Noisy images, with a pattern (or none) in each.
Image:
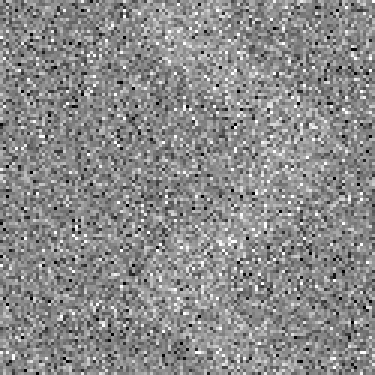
a wavy band
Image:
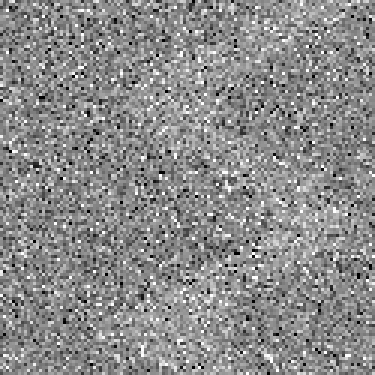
a wavy band
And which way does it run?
top to bottom
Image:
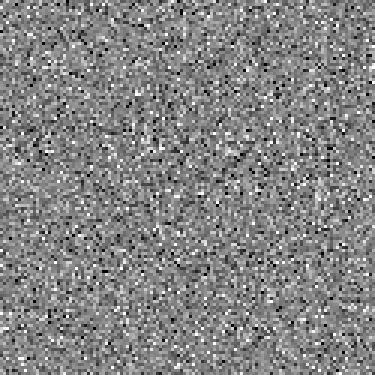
only noise
